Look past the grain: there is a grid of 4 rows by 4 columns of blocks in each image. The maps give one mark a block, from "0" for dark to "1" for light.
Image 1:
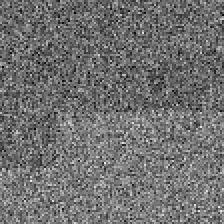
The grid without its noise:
0 0 0 0
0 0 0 0
0 1 1 1
1 1 1 1
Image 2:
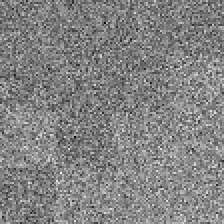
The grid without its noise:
0 0 0 0
0 0 0 1
1 0 1 1
0 1 1 1
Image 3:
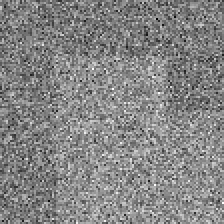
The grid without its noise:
0 0 0 0
0 1 1 0
0 1 1 1
0 1 1 1
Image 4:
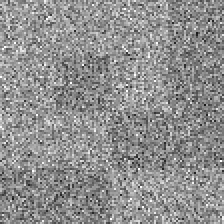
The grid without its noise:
1 1 1 0
1 0 1 0
1 1 0 0
0 0 1 1
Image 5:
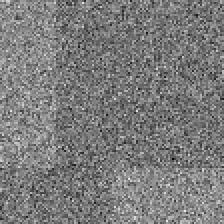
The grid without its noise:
1 0 0 0
1 0 0 0
1 0 0 0
0 0 1 1
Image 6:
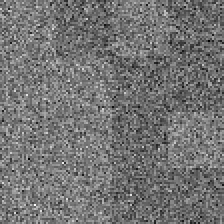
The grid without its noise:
1 0 1 0
1 1 0 0
1 1 0 1
1 1 0 0
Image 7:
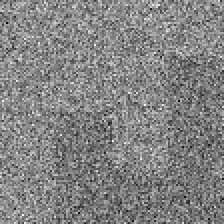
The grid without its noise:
1 1 1 1
1 1 1 0
1 0 1 0
1 0 0 0
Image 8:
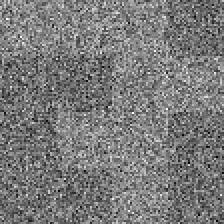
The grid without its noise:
1 1 1 0
0 0 1 1
0 1 1 0
0 0 1 0
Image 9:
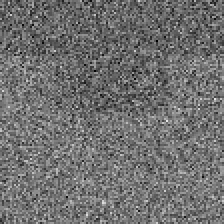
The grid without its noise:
0 0 0 0
1 0 0 1
1 1 1 1
1 1 1 1
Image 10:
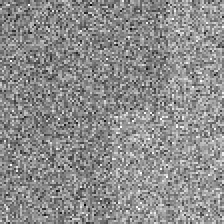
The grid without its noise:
0 0 0 1
0 0 0 1
0 0 1 1
0 0 1 1
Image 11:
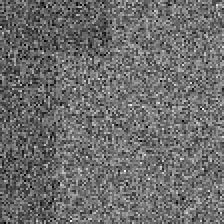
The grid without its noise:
0 0 1 1
0 1 1 1
0 1 1 1
0 1 1 1
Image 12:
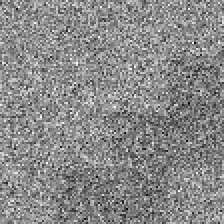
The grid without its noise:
1 1 1 1
1 1 1 0
1 1 0 0
1 0 0 1
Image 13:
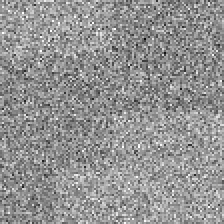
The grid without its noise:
1 1 0 0
0 0 0 0
0 0 1 1
0 1 1 1
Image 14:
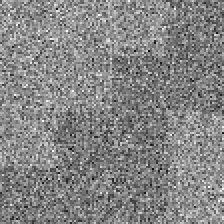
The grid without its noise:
1 1 1 0
1 1 0 0
1 0 0 1
0 0 0 1
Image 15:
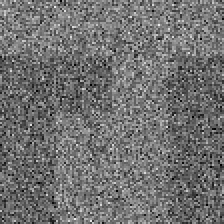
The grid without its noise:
1 1 1 1
0 0 1 0
0 1 1 0
0 1 1 0
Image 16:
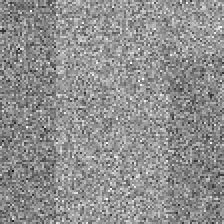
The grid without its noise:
0 1 1 1
0 1 1 0
0 1 1 0
0 1 1 0
